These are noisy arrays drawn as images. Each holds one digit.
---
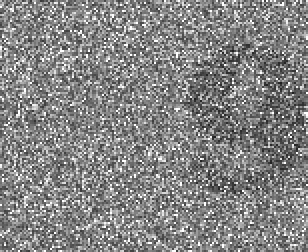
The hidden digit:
9
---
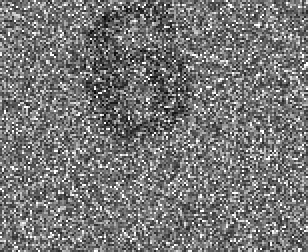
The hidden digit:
6
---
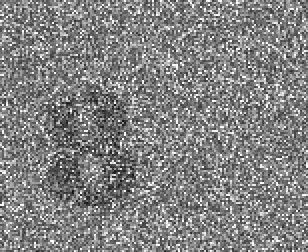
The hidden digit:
8
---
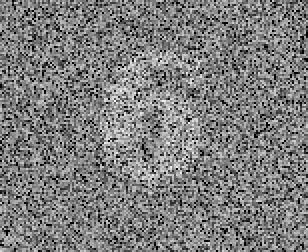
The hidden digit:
6
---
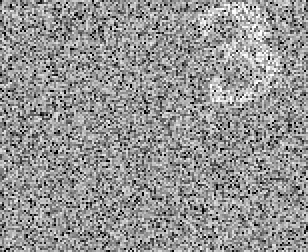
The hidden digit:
3
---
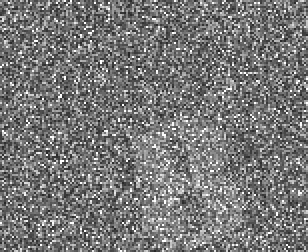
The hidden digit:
8
